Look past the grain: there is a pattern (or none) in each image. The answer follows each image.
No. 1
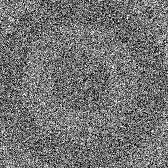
rings round one point
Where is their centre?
centre
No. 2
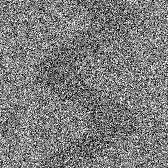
a wavy band
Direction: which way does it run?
top to bottom
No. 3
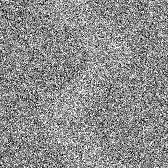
a wavy band
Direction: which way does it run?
top to bottom
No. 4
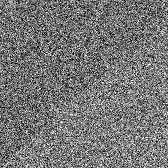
a sharp edge
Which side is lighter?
bottom right
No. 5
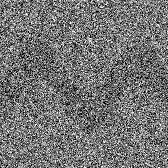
a wavy band
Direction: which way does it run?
left to right
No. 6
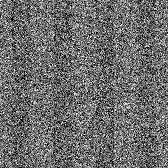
vertical stripes
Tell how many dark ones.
4
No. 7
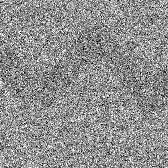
a wavy band
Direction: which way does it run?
left to right
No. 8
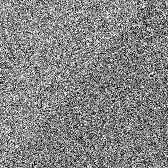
a sharp edge
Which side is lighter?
top left
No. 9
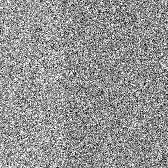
a sharp edge
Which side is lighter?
left
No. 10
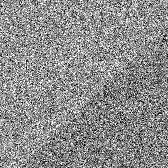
a sharp edge
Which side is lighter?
top left
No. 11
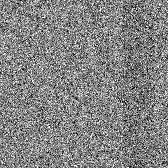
one vertical stripe
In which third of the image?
right
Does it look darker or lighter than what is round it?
darker
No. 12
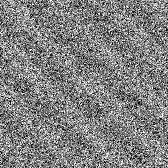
diagonal stripes
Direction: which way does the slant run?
top left to bottom right
